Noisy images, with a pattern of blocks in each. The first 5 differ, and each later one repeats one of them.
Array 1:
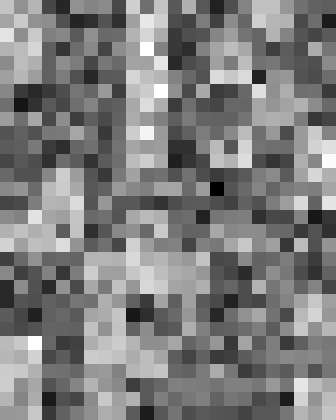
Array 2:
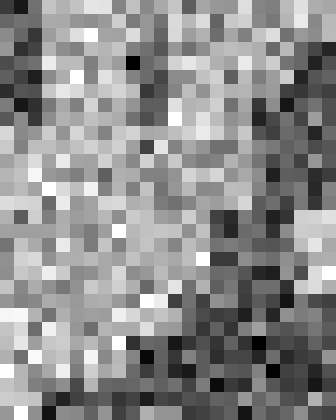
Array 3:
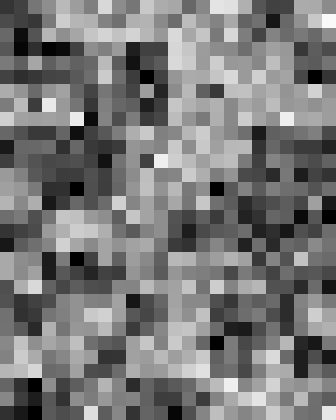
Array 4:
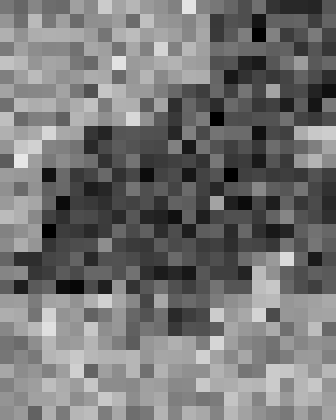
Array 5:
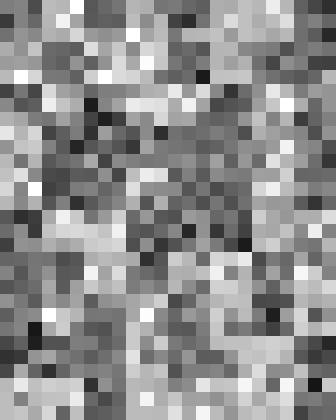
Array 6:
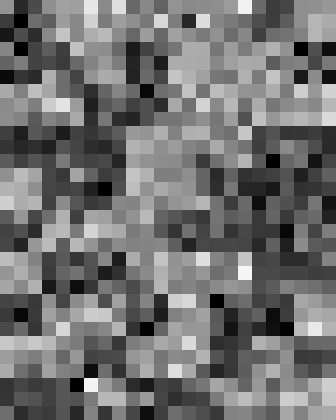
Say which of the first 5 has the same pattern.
3
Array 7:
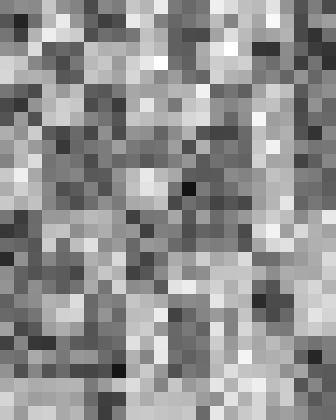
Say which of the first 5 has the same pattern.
5
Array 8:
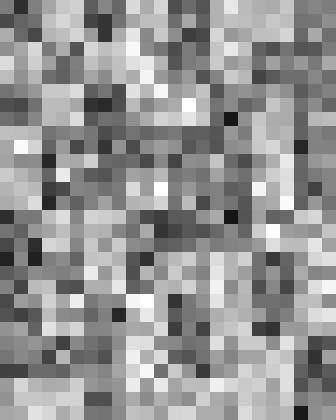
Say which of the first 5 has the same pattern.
5
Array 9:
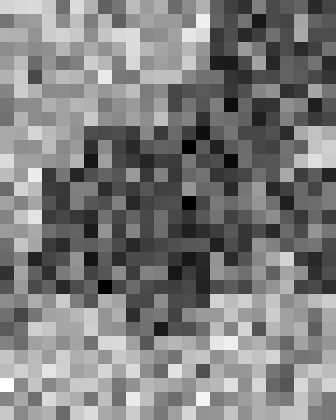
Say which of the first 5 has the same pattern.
4
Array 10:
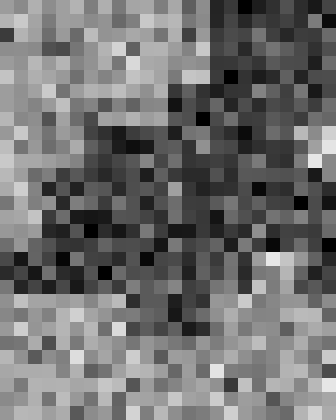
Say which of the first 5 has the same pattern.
4
